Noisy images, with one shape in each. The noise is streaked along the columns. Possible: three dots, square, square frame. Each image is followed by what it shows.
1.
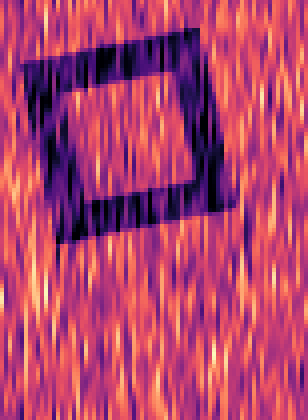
square frame
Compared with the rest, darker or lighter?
darker
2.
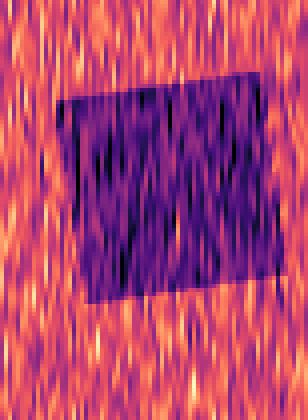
square
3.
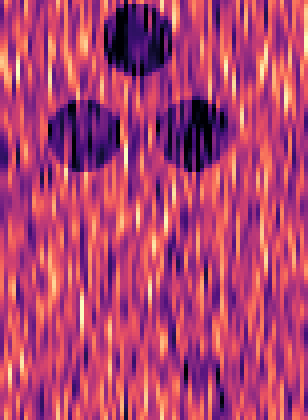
three dots
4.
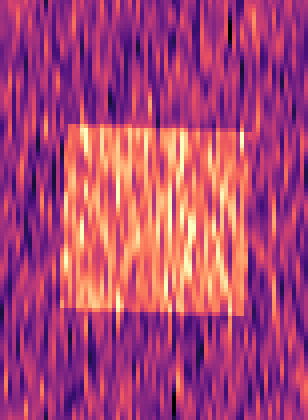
square
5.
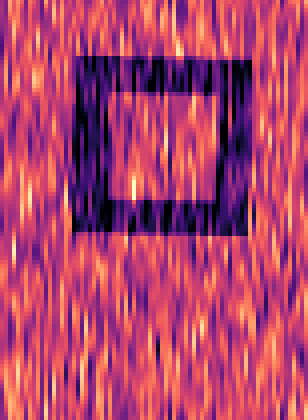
square frame
